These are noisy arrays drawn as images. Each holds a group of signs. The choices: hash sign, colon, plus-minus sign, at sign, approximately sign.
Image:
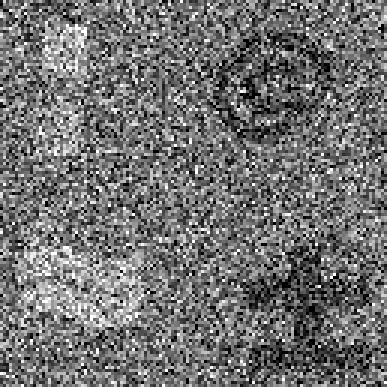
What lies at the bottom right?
plus-minus sign
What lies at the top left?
colon
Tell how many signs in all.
4
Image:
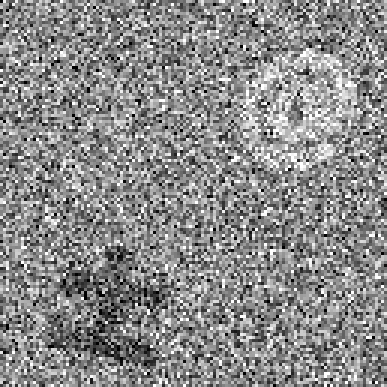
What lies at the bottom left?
plus-minus sign
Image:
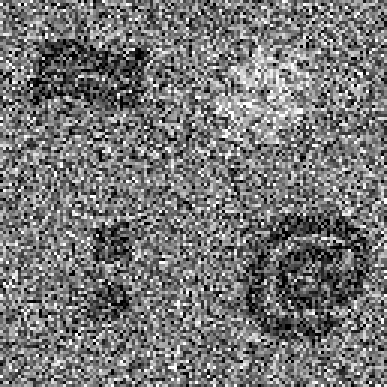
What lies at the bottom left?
colon
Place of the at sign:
bottom right
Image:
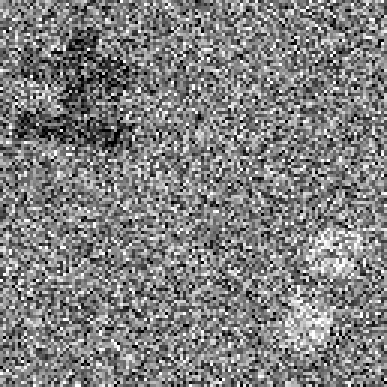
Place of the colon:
bottom right
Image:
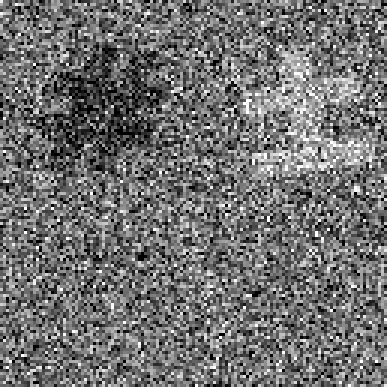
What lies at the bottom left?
nothing
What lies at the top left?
hash sign
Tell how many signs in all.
2
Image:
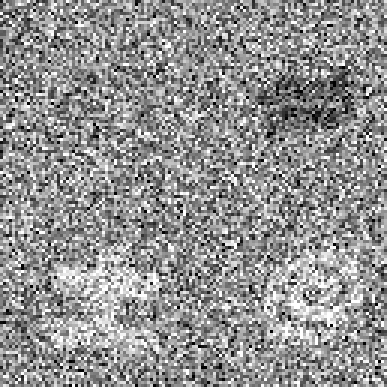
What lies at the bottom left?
plus-minus sign
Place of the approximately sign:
top right
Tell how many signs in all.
3
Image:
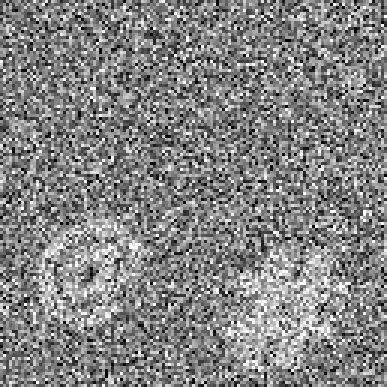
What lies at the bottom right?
hash sign
